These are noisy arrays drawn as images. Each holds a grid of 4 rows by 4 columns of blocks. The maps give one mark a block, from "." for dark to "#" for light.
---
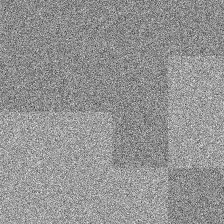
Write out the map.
....
...#
##.#
###.
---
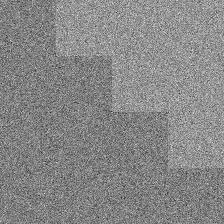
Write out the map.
.###
..##
...#
....
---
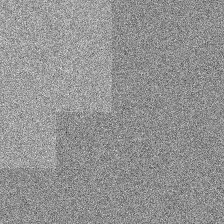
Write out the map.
##..
##..
#...
....
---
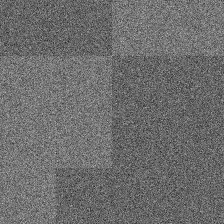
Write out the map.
..##
##..
##..
#...
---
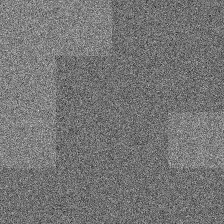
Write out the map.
##..
#...
#..#
....
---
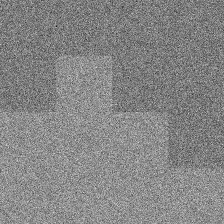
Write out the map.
....
.#..
###.
####
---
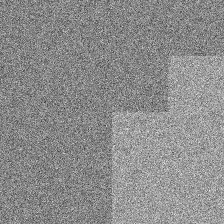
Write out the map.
....
...#
..##
..##
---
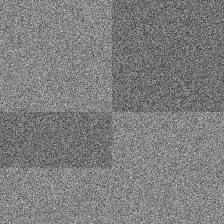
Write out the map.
##..
##..
..##
####
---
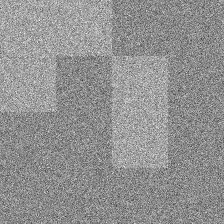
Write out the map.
##..
#.#.
..#.
....
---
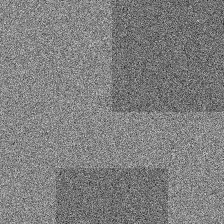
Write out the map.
##..
##..
####
#..#
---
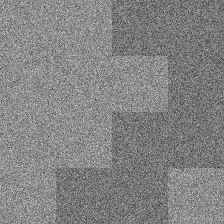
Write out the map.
##..
###.
##..
#..#
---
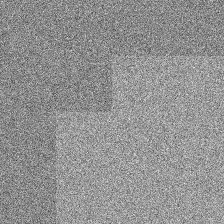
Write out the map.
....
..##
.###
.###
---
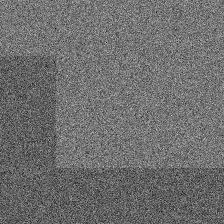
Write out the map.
####
.###
.###
....
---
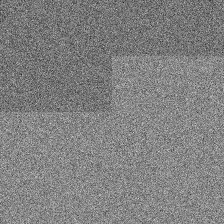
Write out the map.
....
..##
####
####
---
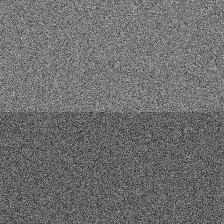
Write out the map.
####
####
....
....
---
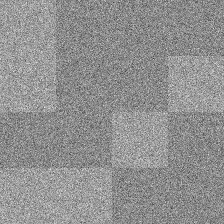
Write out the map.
#...
#..#
..#.
##..
